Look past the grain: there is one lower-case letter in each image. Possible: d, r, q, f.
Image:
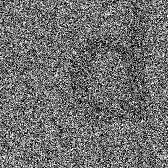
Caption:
dark d
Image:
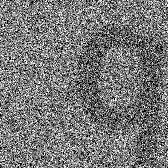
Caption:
dark q
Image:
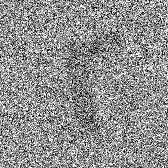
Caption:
dark r
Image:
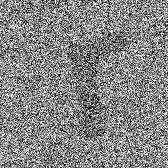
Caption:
dark r
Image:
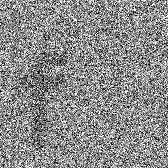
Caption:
dark f
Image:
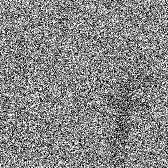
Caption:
dark f
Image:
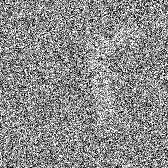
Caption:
light r
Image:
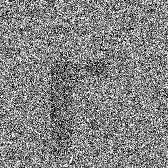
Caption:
dark r
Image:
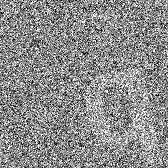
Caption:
light q
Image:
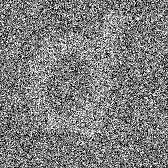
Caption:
light d
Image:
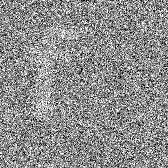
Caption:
light f
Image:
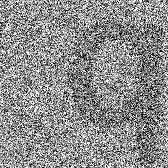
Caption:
dark q
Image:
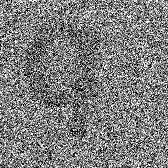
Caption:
dark q
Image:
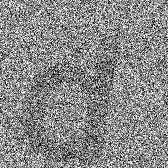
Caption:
dark d
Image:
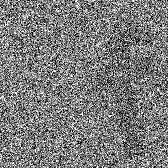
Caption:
dark f
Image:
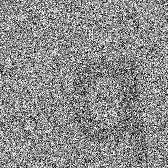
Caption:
dark q
